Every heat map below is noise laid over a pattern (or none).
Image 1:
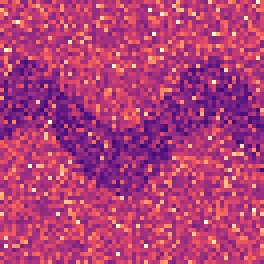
a wavy band
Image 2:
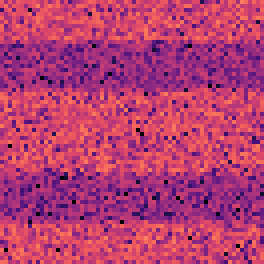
horizontal stripes
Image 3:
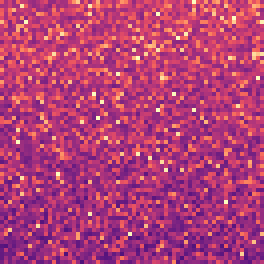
a smooth slope
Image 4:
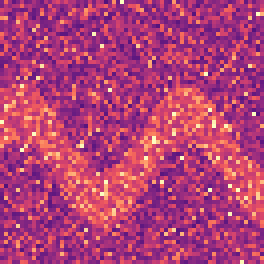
a wavy band
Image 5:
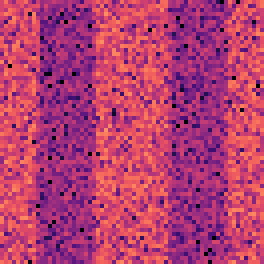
vertical stripes
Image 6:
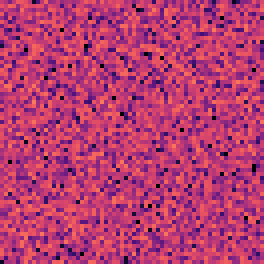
only noise
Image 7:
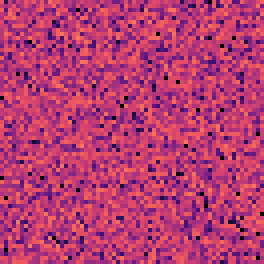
only noise
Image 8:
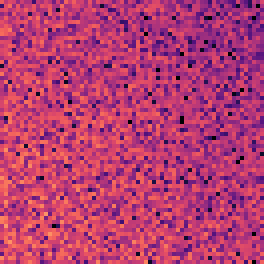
a smooth slope
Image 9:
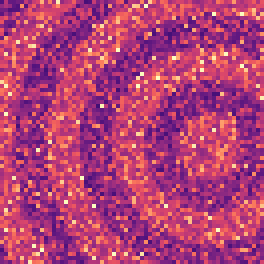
rings round one point
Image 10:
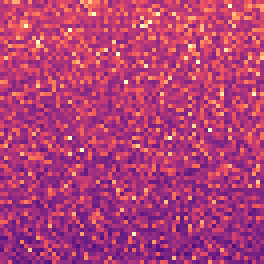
a smooth slope
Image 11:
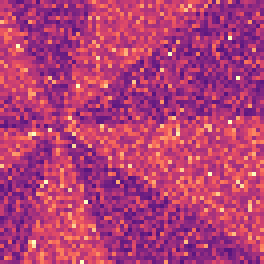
spokes from one point
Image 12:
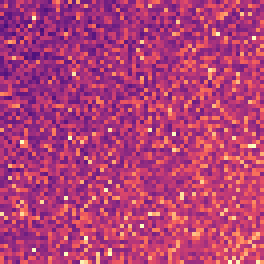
a smooth slope
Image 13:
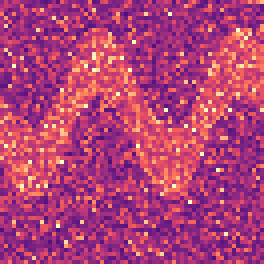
a wavy band
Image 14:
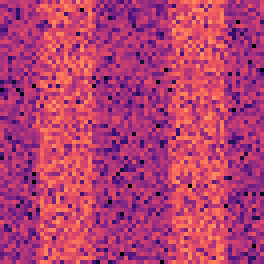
vertical stripes
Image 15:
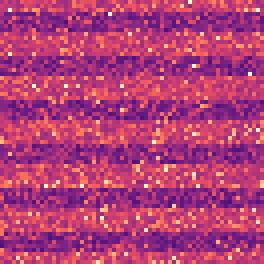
horizontal stripes
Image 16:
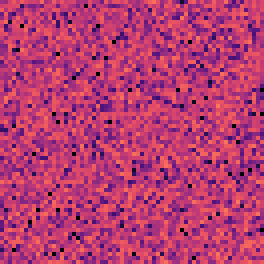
only noise
